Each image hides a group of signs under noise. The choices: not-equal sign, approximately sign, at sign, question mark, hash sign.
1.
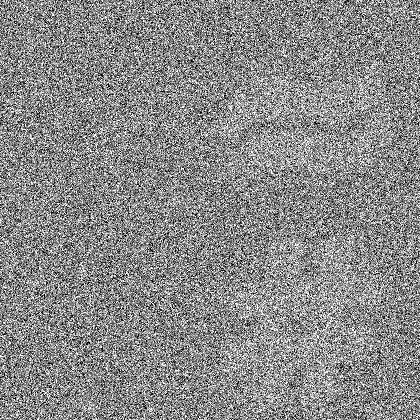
top right: approximately sign; bottom right: hash sign
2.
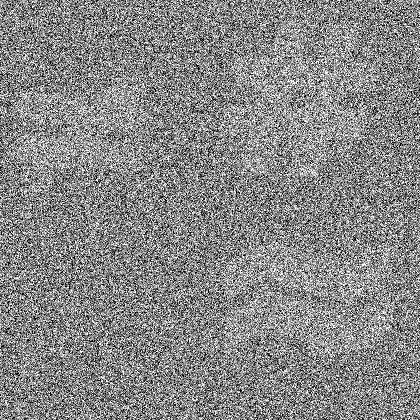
top left: not-equal sign; top right: hash sign; bottom right: approximately sign
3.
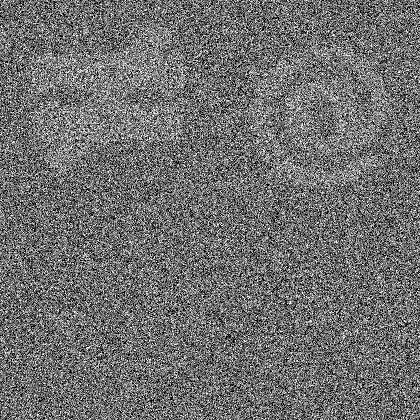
top left: not-equal sign; top right: at sign
